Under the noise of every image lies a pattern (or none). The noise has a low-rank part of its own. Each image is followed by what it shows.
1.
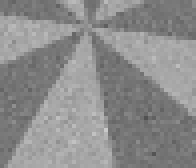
spokes from one point
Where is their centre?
top middle
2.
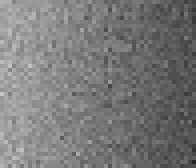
a smooth slope
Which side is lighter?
left
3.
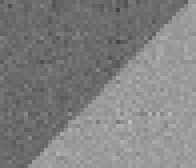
a sharp edge
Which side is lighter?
bottom right
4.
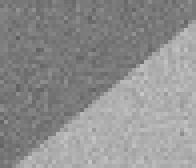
a sharp edge
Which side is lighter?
bottom right
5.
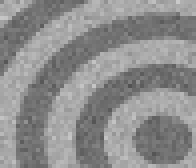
rings round one point
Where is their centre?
bottom right
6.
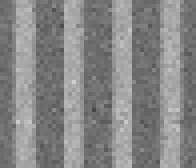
vertical stripes
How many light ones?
4
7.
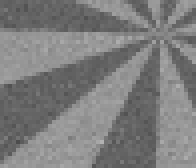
spokes from one point
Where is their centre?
top right
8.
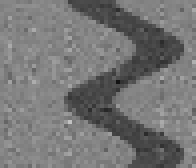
a wavy band
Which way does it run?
top to bottom
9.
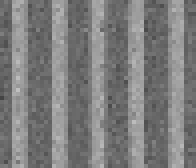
vertical stripes
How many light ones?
5
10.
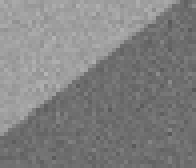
a sharp edge
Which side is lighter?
top left
